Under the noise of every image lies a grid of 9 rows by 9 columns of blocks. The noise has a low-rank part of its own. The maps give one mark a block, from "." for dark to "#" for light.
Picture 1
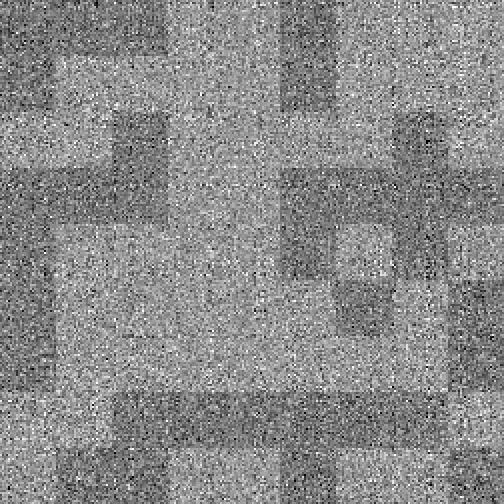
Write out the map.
...##.###
.####.###
##.####.#
...##....
.####.#.#
.#####.#.
.#######.
##......#
#..##.##.
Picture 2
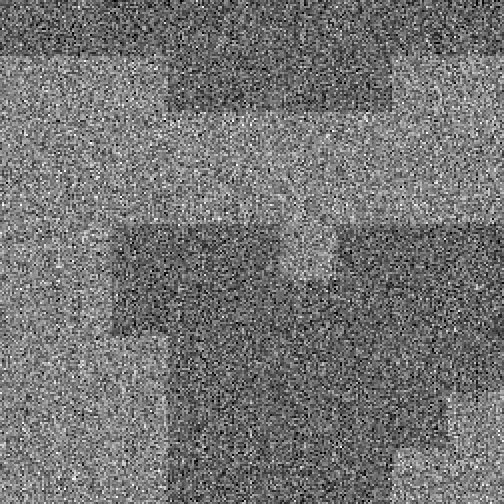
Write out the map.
.........
###....##
#########
#########
##...#...
##.......
###......
###.....#
###....##
